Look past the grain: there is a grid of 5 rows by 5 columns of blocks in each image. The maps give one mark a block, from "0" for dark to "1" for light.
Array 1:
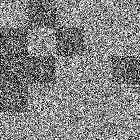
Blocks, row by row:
10111
01011
00110
01111
11111
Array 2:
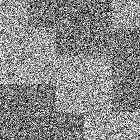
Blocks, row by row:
10001
11000
11110
00110
00011
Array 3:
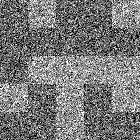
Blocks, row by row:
01001
00000
01111
10101
00100
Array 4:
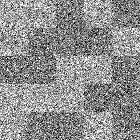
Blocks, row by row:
11010
10001
00110
11100
10010
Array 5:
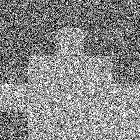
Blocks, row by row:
00000
00100
01110
11111
01111
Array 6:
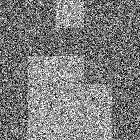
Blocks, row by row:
00100
00000
01100
01110
01110
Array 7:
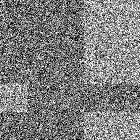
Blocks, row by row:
00011
00011
00011
10000
00011
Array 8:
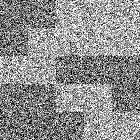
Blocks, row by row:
00111
01111
11000
00110
00011
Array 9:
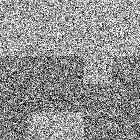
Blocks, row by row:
11111
11111
00010
00000
01100
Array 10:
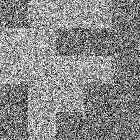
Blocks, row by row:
01110
11000
11110
01100
01000
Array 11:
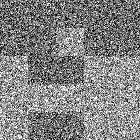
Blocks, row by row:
00000
00100
10011
11111
10011
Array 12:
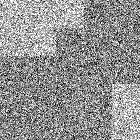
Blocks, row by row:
11100
11000
00000
00001
00001
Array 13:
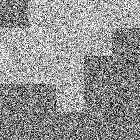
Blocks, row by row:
01111
11110
11100
00100
00000
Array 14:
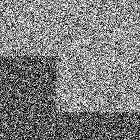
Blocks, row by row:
11111
11111
00111
00111
00000
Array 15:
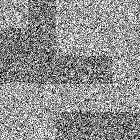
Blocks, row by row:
10111
00111
00001
11111
11000
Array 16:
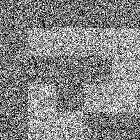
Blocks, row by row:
00000
01111
00001
01011
01100
